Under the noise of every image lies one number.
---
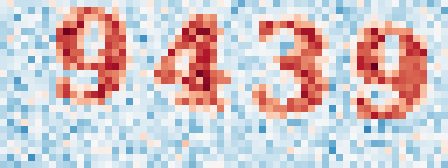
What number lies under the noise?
9439
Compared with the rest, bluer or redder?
redder
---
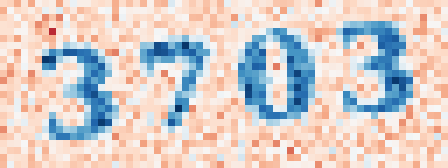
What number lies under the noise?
3703
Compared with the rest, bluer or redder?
bluer
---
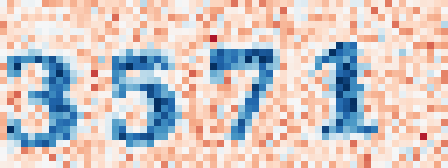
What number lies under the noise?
3571
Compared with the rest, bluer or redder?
bluer
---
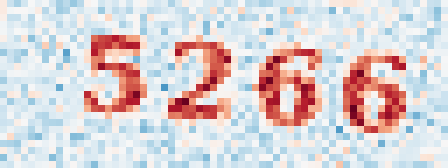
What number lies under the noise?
5266
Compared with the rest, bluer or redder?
redder
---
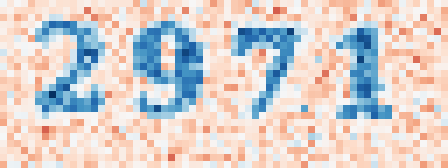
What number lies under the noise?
2971
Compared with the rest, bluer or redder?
bluer
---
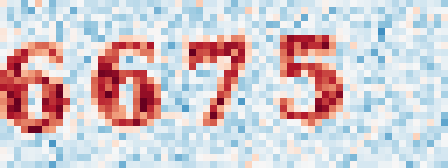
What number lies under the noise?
6675
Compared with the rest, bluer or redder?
redder
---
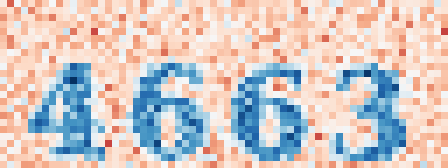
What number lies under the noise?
4663
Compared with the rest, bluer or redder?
bluer
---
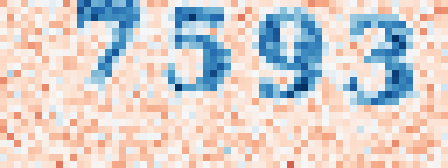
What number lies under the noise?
7593
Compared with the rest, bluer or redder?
bluer
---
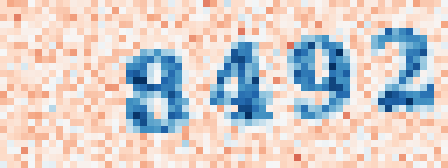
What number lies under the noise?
8492
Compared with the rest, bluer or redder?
bluer
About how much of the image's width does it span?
two thirds
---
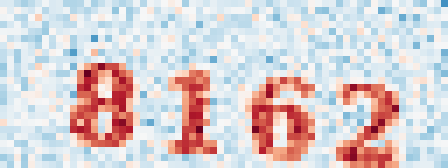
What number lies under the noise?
8162
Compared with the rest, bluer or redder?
redder
